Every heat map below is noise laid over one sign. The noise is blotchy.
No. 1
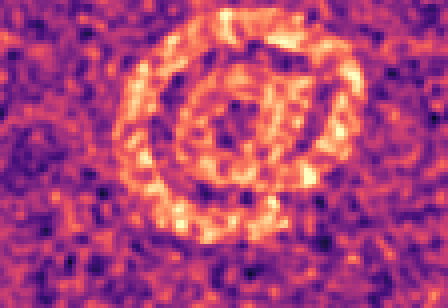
at sign
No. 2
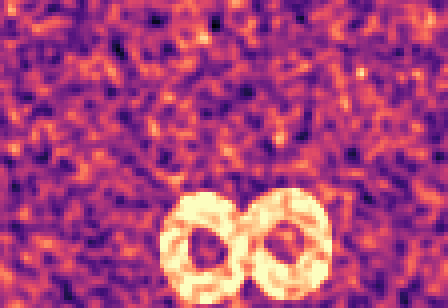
infinity sign
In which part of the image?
bottom middle
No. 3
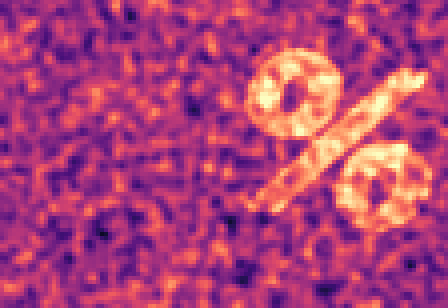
percent sign
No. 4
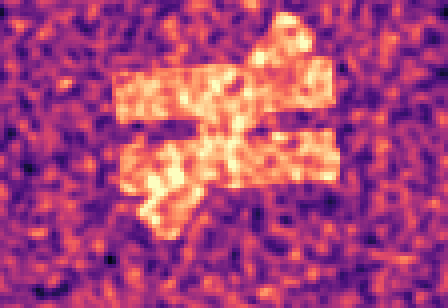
not-equal sign
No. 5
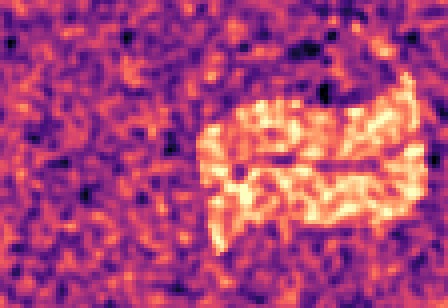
approximately sign
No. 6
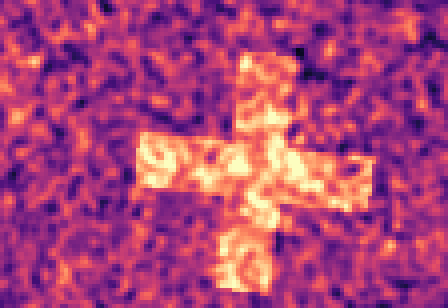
plus sign
